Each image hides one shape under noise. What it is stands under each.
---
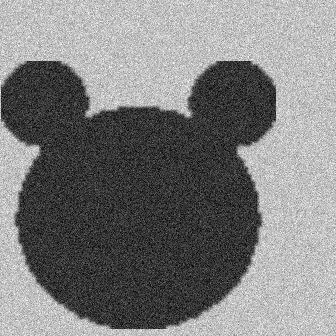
bear's head
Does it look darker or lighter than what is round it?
darker
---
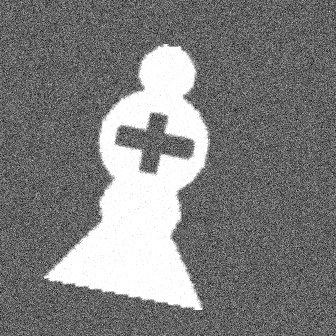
chess bishop
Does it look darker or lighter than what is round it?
lighter
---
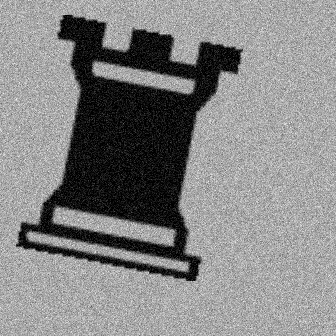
chess rook
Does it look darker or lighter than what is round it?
darker
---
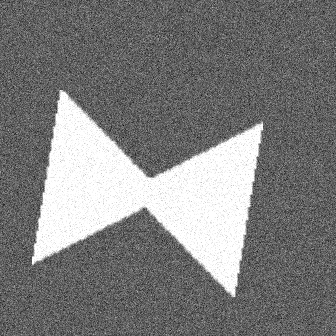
bow tie
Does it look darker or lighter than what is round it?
lighter
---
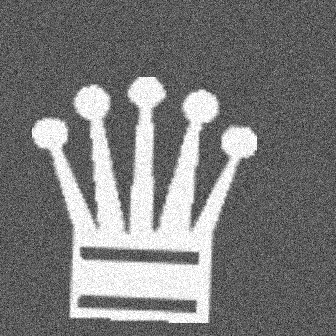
chess queen
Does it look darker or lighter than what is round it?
lighter
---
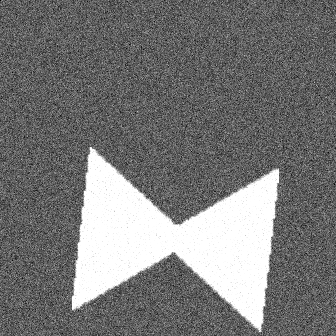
bow tie
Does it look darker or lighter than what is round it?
lighter
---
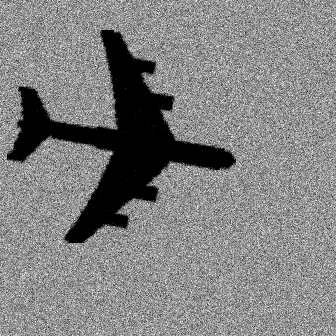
airplane
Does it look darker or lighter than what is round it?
darker
